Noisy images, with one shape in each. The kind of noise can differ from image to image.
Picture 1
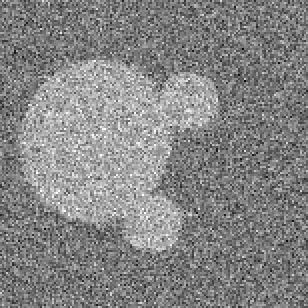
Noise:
independent entries
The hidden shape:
bear's head
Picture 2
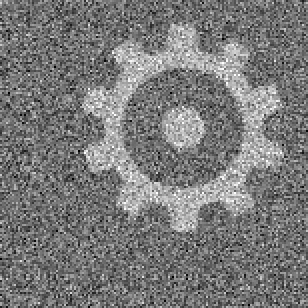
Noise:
low rank plus noise
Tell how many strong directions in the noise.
five to eight
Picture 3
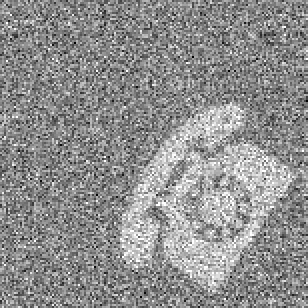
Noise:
low rank plus noise
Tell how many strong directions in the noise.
three or four
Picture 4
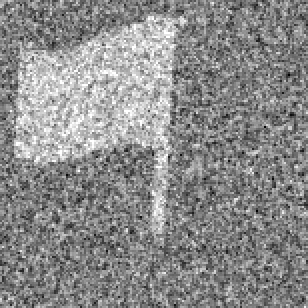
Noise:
blotchy
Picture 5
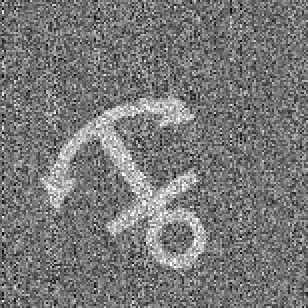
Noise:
columns of uneven size
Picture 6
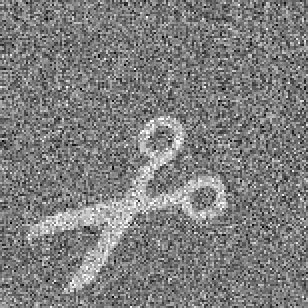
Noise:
low rank plus noise
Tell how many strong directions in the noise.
one
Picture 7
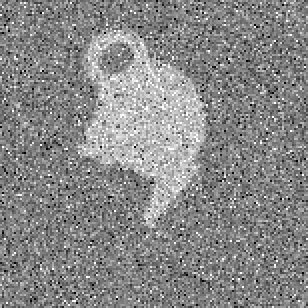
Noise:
heavy tails
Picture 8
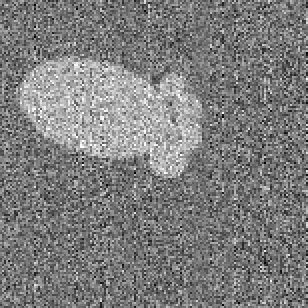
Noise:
columns of uneven size
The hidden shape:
footprint
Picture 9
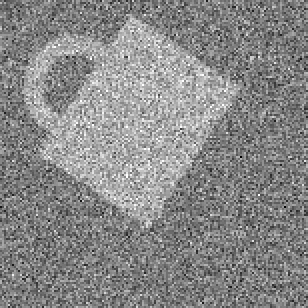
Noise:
low rank plus noise
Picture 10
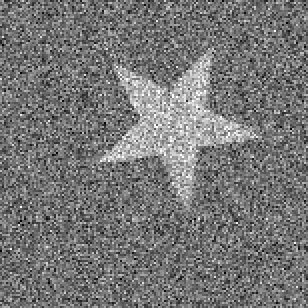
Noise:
low rank plus noise
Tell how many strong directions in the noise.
one
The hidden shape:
star
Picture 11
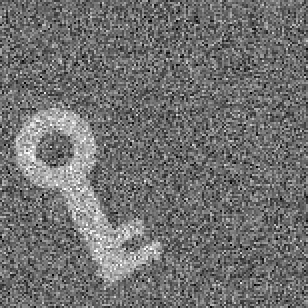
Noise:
low rank plus noise
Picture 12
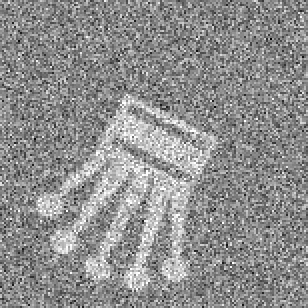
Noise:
independent entries
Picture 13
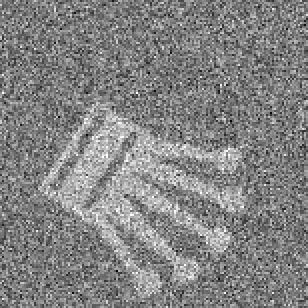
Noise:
low rank plus noise
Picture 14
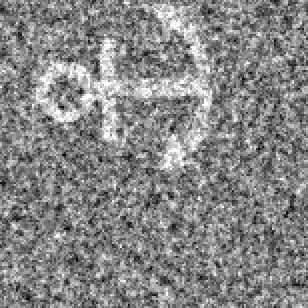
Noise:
blotchy
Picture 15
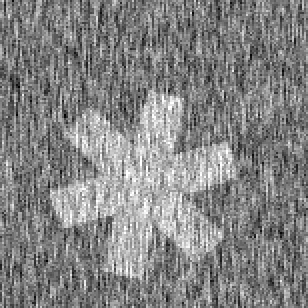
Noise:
streaked along the columns
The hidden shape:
asterisk
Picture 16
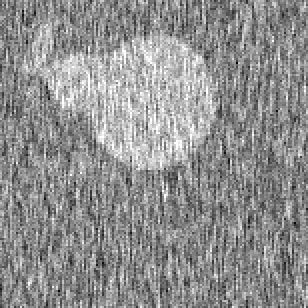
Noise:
streaked along the columns
